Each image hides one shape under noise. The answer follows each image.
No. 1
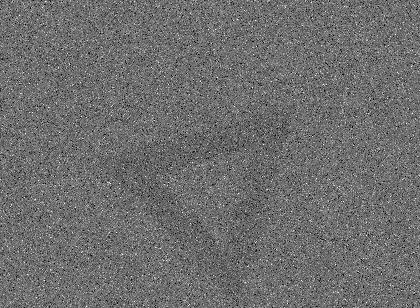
dark triangle frame
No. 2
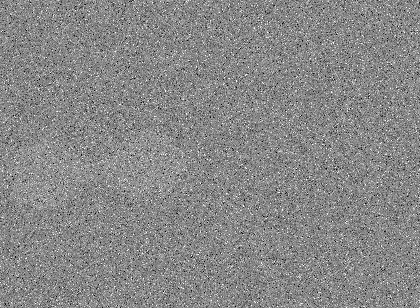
light dumbbell, middle left
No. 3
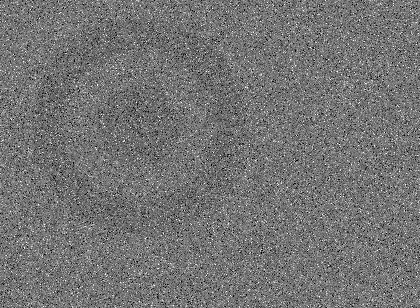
dark bullseye
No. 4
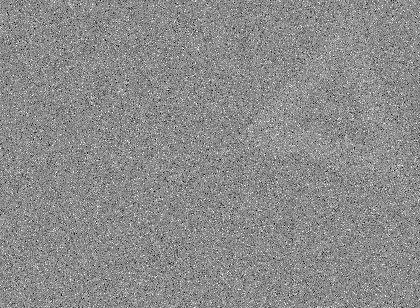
light triangle frame
